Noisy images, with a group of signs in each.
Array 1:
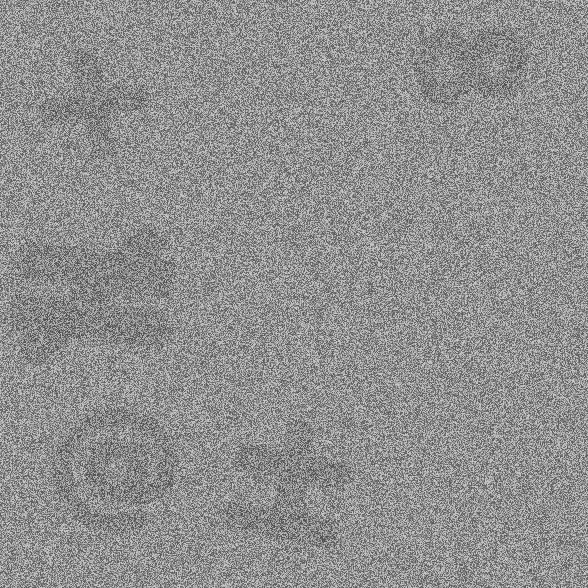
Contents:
top left: dark plus sign; top right: dark infinity sign; middle left: dark not-equal sign; bottom left: dark at sign; bottom middle: dark plus-minus sign
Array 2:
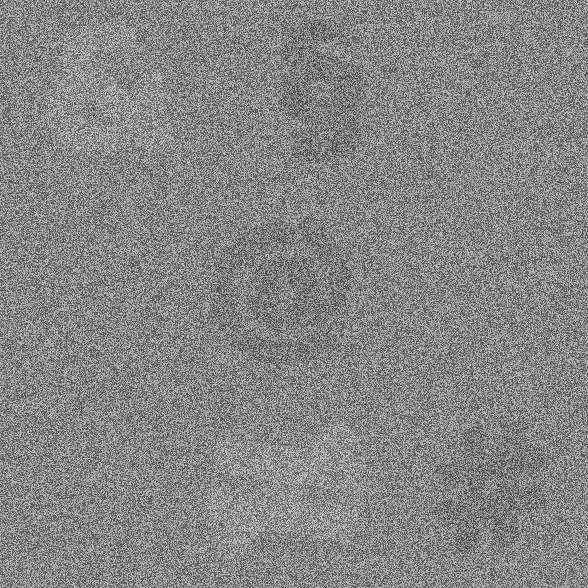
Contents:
top left: light ampersand; top middle: dark section sign; centre: dark at sign; bottom middle: light not-equal sign; bottom right: dark hash sign
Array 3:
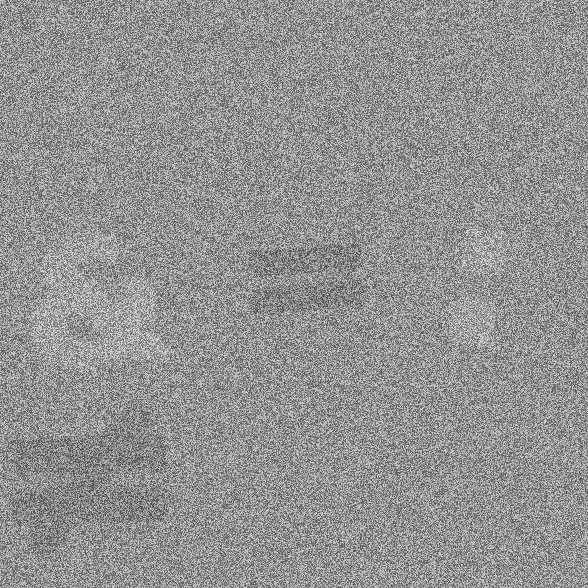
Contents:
middle left: light ampersand; centre: dark equals sign; middle right: light colon; bottom left: dark not-equal sign
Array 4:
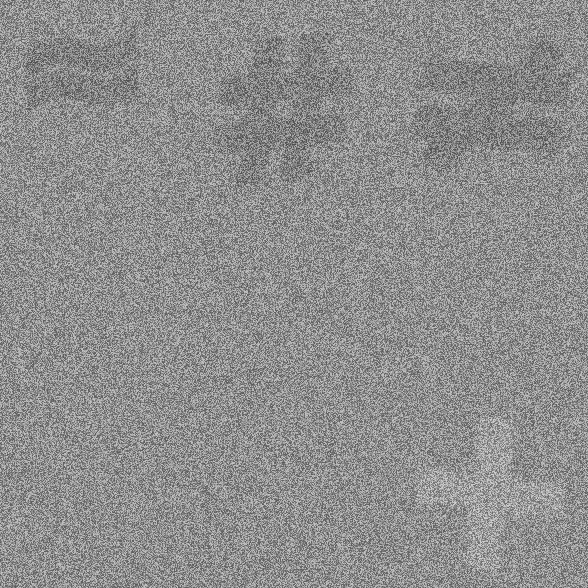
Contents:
top left: dark approximately sign; top middle: dark hash sign; top right: dark not-equal sign; bottom right: light plus sign
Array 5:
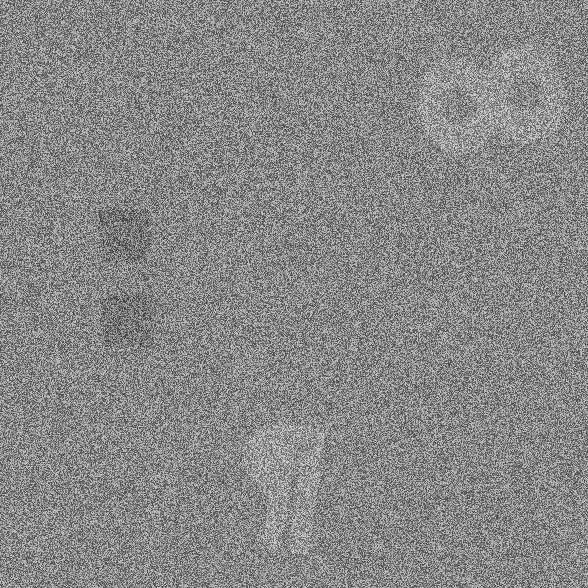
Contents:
top right: light infinity sign; middle left: dark colon; bottom middle: light pilcrow
